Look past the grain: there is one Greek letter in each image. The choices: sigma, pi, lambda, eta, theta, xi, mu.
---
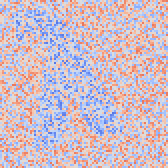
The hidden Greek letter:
lambda
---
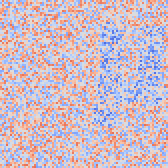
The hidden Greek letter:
mu
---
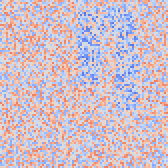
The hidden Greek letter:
eta
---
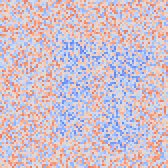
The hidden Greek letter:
pi
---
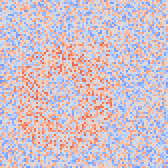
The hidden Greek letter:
sigma
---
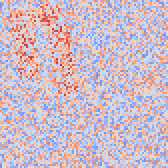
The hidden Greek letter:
eta
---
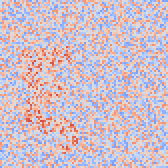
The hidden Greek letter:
xi
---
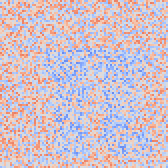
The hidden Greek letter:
pi
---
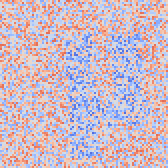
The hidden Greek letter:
mu
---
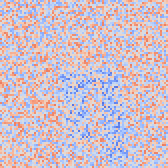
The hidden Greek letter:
eta
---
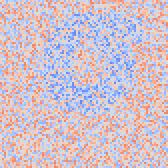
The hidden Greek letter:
sigma
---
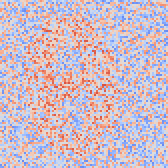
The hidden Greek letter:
theta
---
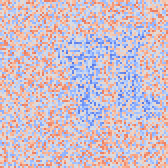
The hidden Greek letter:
pi
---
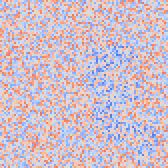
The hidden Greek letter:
xi
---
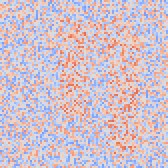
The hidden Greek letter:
eta
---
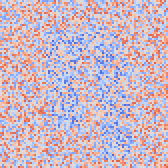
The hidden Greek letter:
eta
